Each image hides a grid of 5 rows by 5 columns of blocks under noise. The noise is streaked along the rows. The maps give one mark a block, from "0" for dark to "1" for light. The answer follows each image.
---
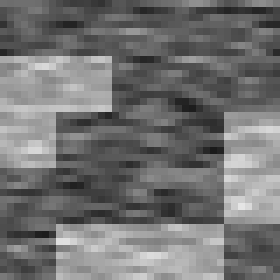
00000
11000
10001
00001
01110
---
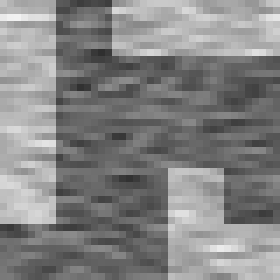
10111
10000
10000
10010
00011
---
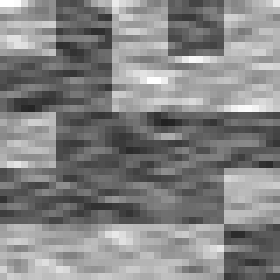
10101
00111
10000
00001
11110
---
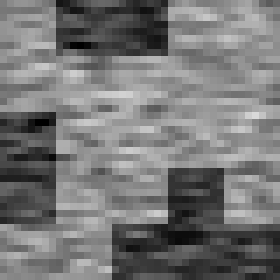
10011
11111
01111
01101
11000
